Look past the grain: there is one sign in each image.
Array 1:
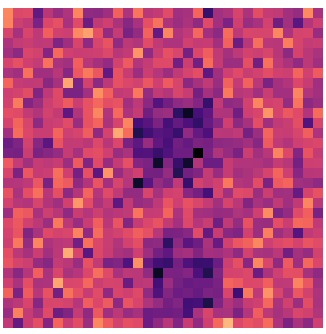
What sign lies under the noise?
colon
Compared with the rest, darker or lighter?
darker
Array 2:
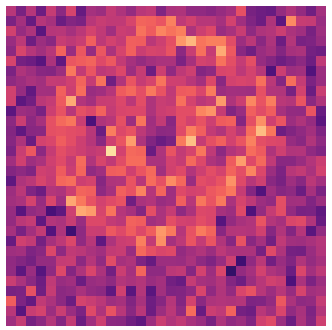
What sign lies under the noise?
at sign
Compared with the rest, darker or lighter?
lighter
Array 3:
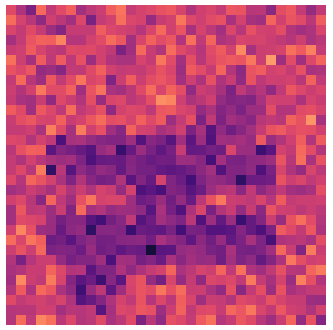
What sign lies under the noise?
not-equal sign
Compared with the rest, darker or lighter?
darker
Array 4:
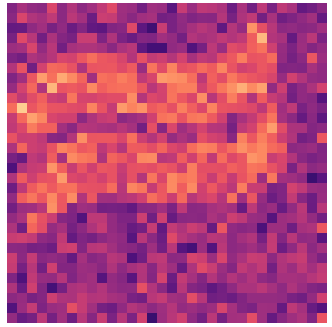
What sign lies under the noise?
approximately sign
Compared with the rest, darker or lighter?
lighter
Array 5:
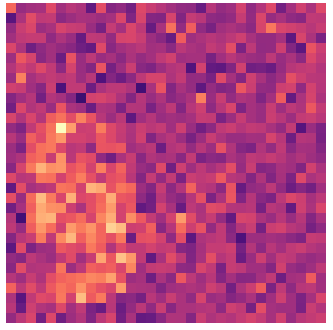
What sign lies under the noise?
section sign
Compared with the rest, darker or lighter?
lighter
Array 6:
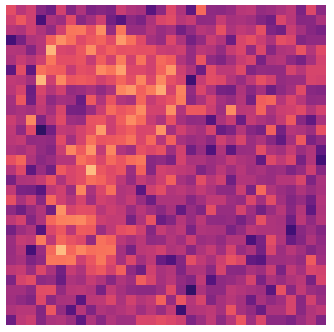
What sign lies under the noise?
question mark
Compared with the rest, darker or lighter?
lighter
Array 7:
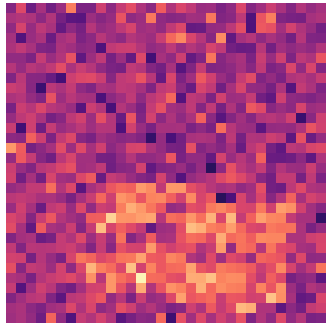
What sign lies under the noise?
approximately sign
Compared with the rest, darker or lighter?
lighter
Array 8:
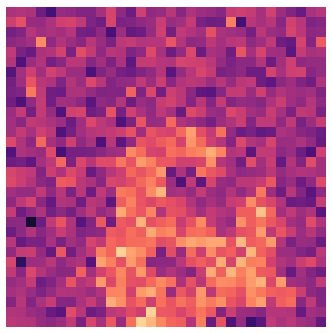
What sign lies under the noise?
ampersand
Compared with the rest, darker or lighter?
lighter
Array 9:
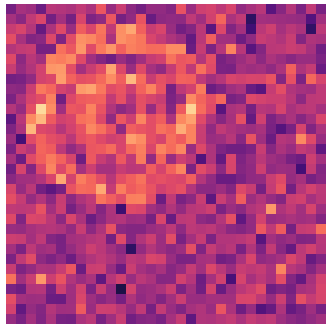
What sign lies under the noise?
at sign
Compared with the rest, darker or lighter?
lighter
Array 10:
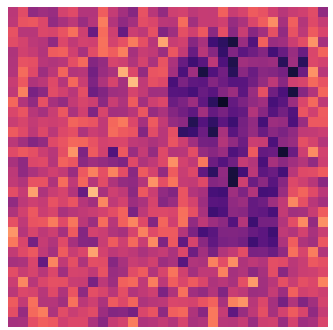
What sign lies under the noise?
pilcrow
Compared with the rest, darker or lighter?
darker
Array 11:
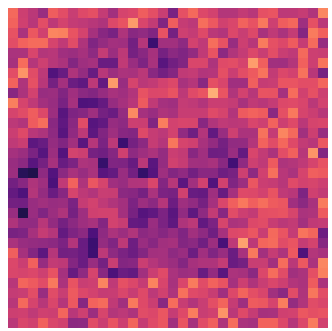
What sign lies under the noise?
ampersand
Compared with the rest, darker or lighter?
darker
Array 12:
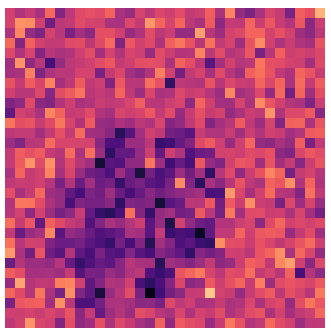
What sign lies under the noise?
hash sign
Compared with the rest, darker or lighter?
darker
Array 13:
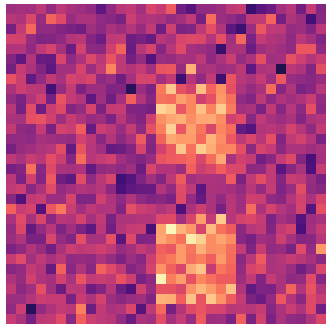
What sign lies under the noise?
colon
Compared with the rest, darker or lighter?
lighter
